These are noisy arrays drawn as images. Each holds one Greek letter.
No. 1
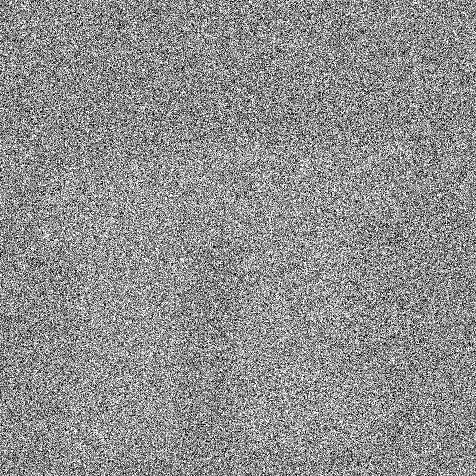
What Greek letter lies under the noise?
pi
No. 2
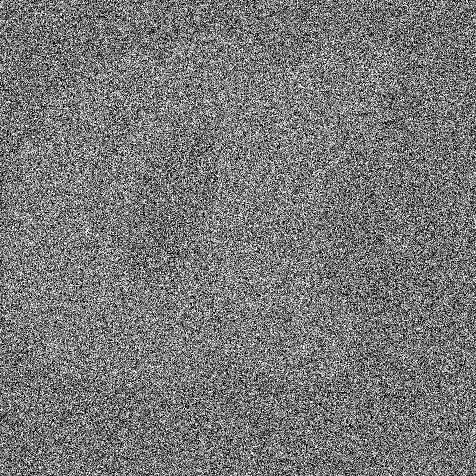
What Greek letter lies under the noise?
alpha
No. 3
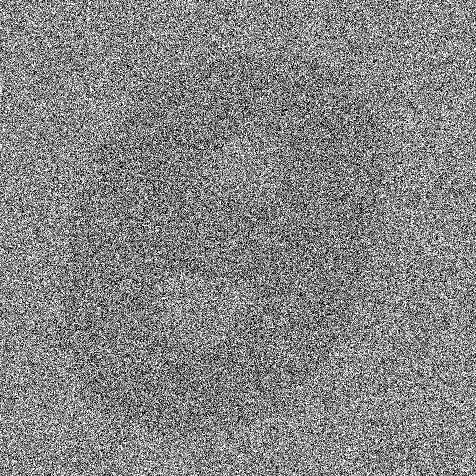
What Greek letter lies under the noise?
theta
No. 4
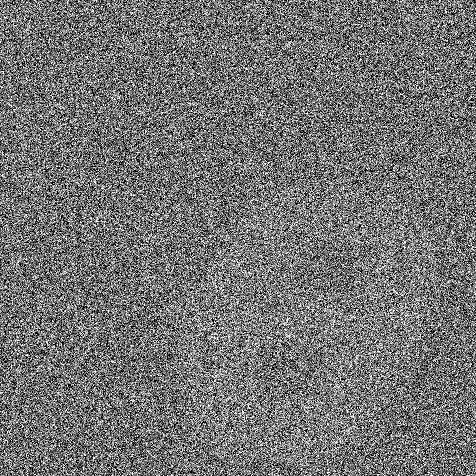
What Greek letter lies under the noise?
theta
